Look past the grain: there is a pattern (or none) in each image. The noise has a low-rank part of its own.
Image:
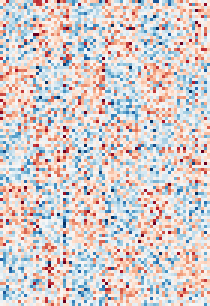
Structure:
a checkerboard
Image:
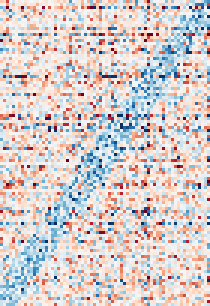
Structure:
a diagonal band
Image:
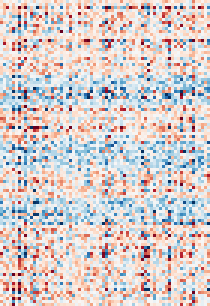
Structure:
bands of rows
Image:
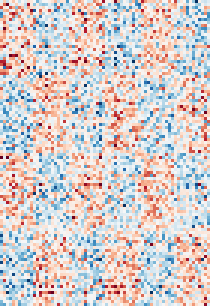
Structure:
a checkerboard
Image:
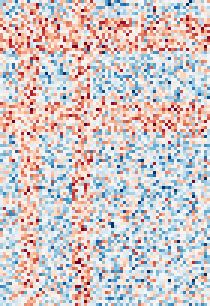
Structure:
bands of rows crossing bands of columns
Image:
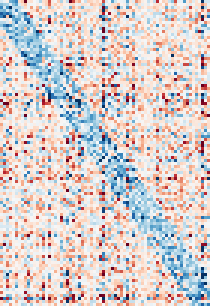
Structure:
a diagonal band
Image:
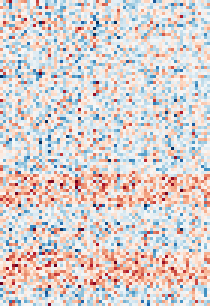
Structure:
bands of rows
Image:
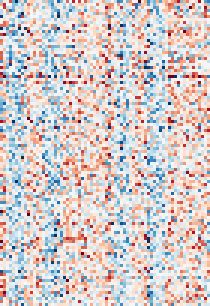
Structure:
bands of columns
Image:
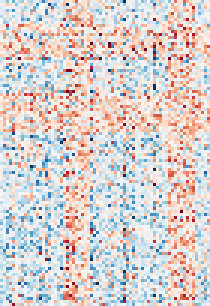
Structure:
bands of rows crossing bands of columns
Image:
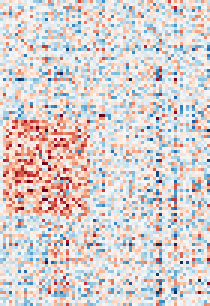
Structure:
one block
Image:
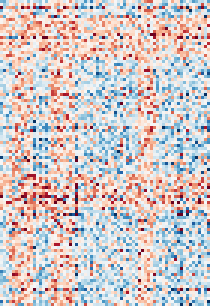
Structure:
bands of rows crossing bands of columns
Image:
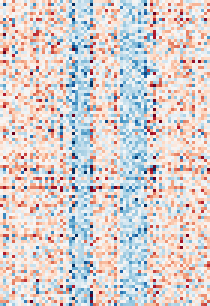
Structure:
bands of columns
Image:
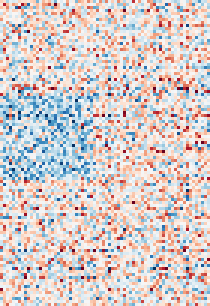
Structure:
one block
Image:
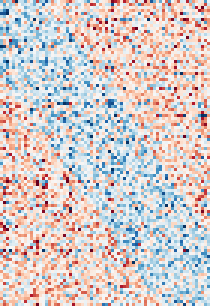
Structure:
a diagonal band
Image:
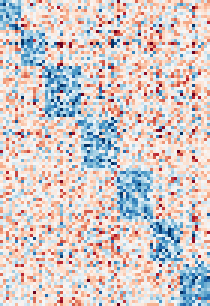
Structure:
blocks along the diagonal
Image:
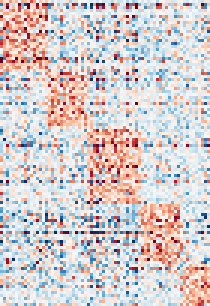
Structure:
blocks along the diagonal
